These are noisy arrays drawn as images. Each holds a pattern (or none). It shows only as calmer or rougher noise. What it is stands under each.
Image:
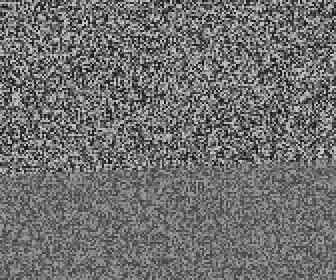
a sharp edge
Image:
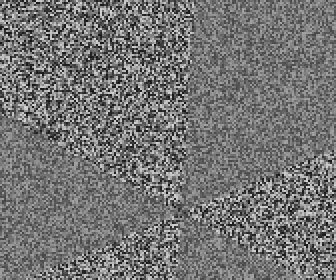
spokes from one point
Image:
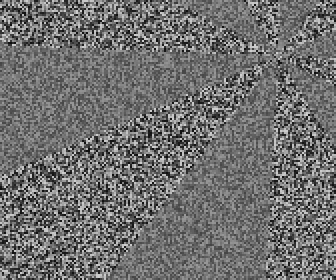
spokes from one point
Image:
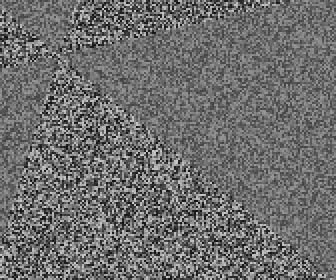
spokes from one point
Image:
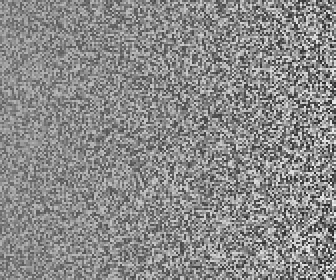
a smooth slope
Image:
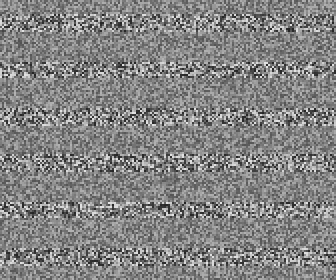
horizontal stripes
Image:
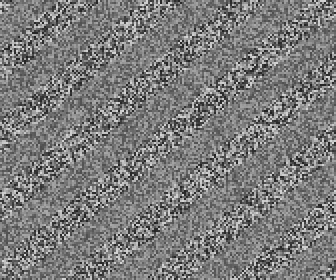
diagonal stripes
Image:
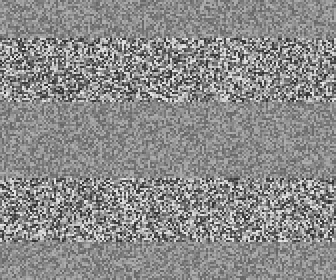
horizontal stripes
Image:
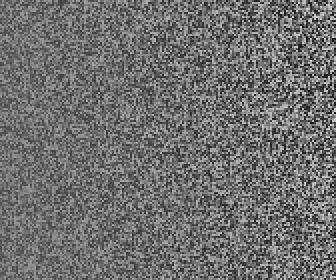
a smooth slope
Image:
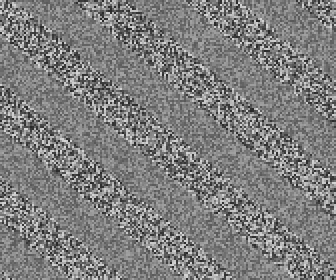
diagonal stripes
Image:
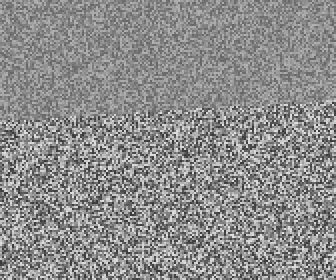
a sharp edge
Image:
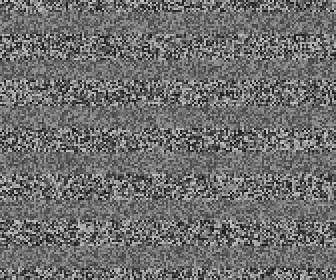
horizontal stripes
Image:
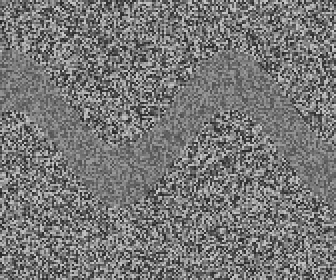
a wavy band
